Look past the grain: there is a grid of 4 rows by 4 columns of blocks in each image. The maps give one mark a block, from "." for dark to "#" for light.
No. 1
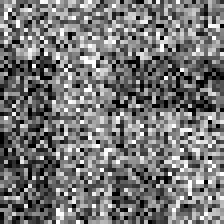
# # # #
. # . .
. # # #
. # . #
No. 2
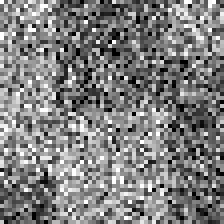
# . . #
# . . .
# # # .
. # # .
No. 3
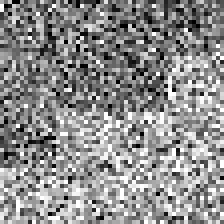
. . . .
. . . #
. # # #
# # # #
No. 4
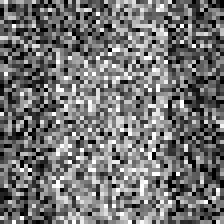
. . # .
. # # .
. # # .
. # # .
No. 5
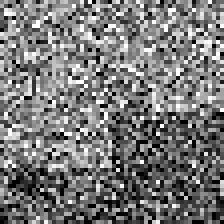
# # # #
# # # #
# # . .
. . . .
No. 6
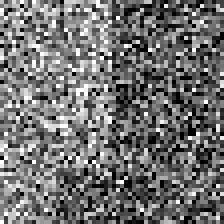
# # . .
# # . .
# # . .
# . . .
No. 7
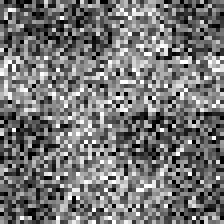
. . # .
# # # #
. # . .
. # # .
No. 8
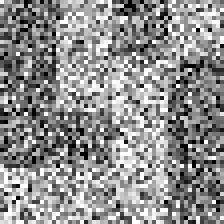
. # . #
. # # .
. . # .
# # # .
